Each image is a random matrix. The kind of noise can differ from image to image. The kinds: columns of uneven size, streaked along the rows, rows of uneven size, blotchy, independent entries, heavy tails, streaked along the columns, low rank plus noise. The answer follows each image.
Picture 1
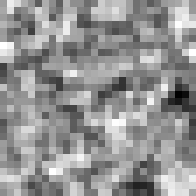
blotchy
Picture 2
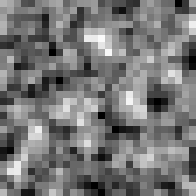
blotchy
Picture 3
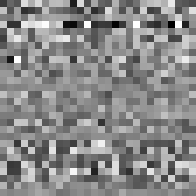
rows of uneven size
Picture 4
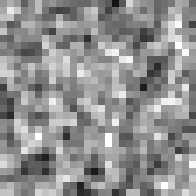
blotchy
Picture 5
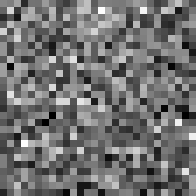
independent entries
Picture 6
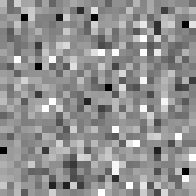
heavy tails
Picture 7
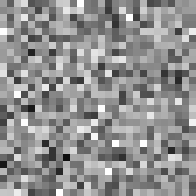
independent entries
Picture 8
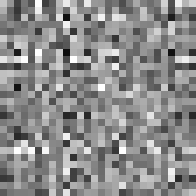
low rank plus noise
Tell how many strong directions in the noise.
three or four
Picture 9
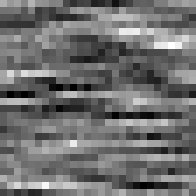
streaked along the rows
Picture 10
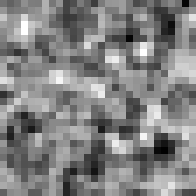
blotchy
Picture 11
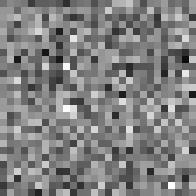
low rank plus noise
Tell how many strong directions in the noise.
five to eight
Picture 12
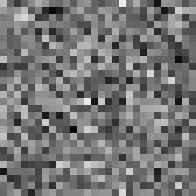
independent entries
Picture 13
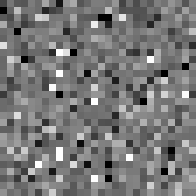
heavy tails
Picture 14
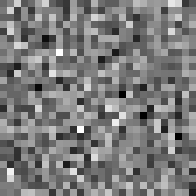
independent entries
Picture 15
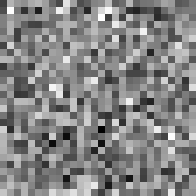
independent entries
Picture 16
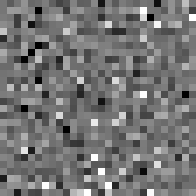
heavy tails
